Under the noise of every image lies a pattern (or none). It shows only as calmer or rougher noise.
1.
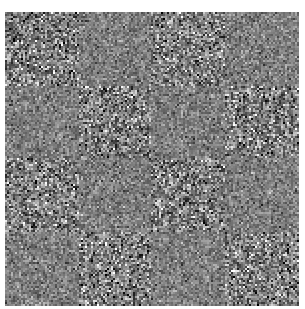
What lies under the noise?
a checkerboard
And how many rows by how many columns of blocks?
4 by 4
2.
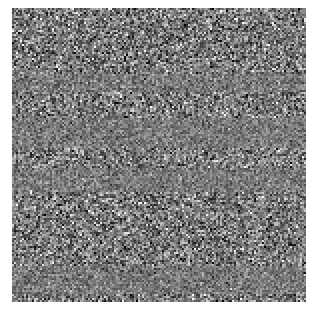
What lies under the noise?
bands of rows
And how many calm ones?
4
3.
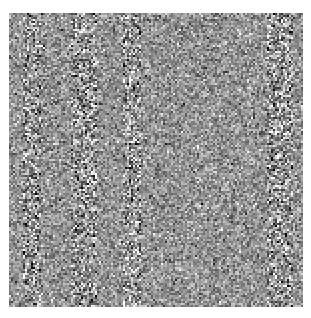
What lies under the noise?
bands of columns
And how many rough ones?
4
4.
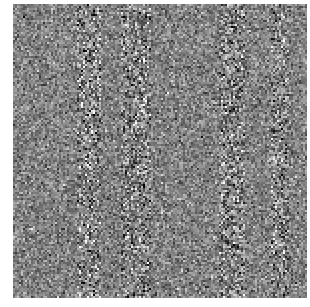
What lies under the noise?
bands of columns
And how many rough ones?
4
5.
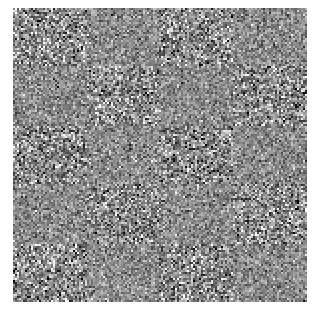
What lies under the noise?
a checkerboard
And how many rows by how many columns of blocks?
5 by 4
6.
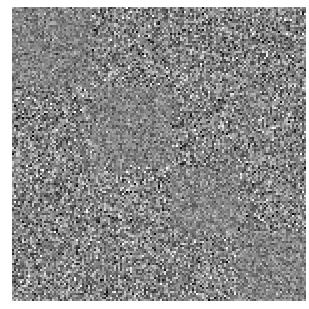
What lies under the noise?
blocks along the diagonal
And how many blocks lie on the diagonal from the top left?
4
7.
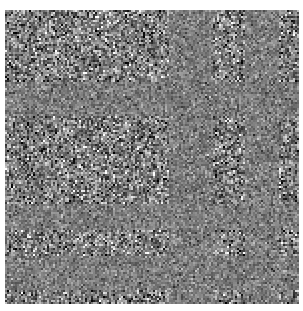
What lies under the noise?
bands of rows crossing bands of columns
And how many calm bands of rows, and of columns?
3 and 2
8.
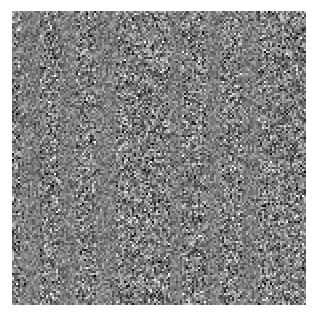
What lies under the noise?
bands of columns
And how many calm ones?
6
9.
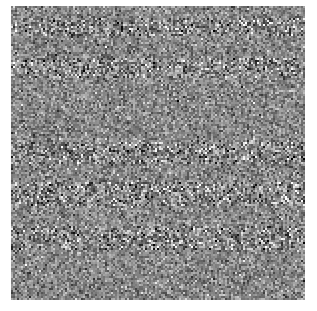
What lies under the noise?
bands of rows
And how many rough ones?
5
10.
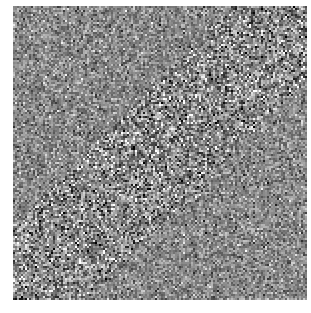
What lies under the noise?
a diagonal band
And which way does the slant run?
bottom left to top right
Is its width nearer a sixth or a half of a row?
a half
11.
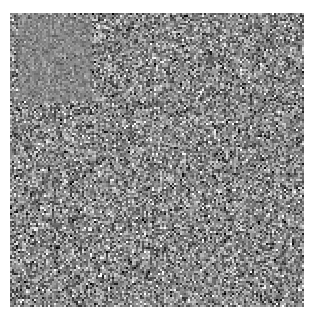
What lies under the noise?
one block
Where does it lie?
top left
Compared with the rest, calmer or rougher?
calmer
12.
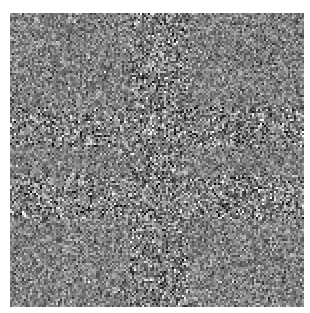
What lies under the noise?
bands of rows crossing bands of columns
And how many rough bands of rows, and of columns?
2 and 1
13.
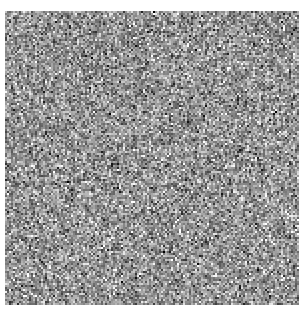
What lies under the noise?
only noise
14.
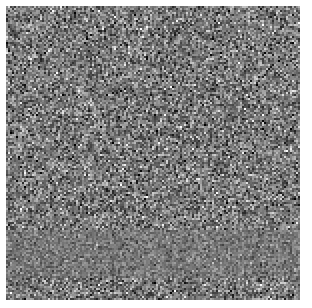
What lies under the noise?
one band of rows
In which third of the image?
bottom
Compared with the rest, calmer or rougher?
calmer
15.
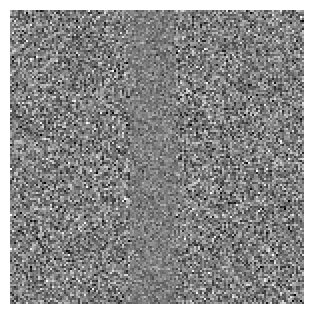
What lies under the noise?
one band of columns
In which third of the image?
middle
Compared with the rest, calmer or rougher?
calmer
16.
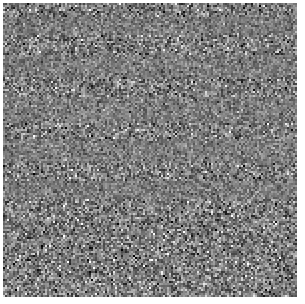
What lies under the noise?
bands of rows
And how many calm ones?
5
